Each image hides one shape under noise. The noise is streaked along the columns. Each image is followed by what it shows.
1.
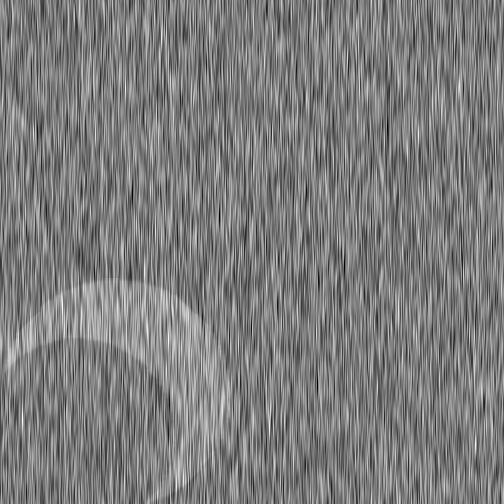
light crescent, bottom left
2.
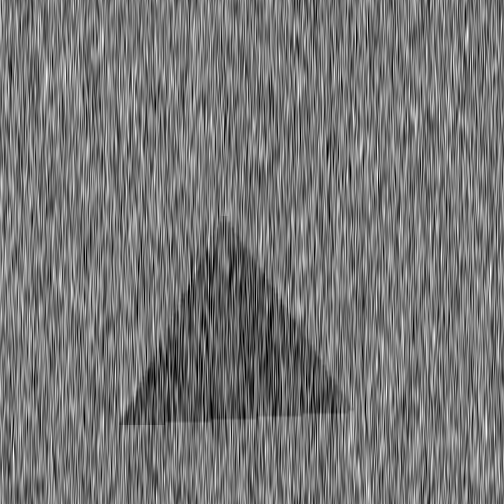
dark triangle
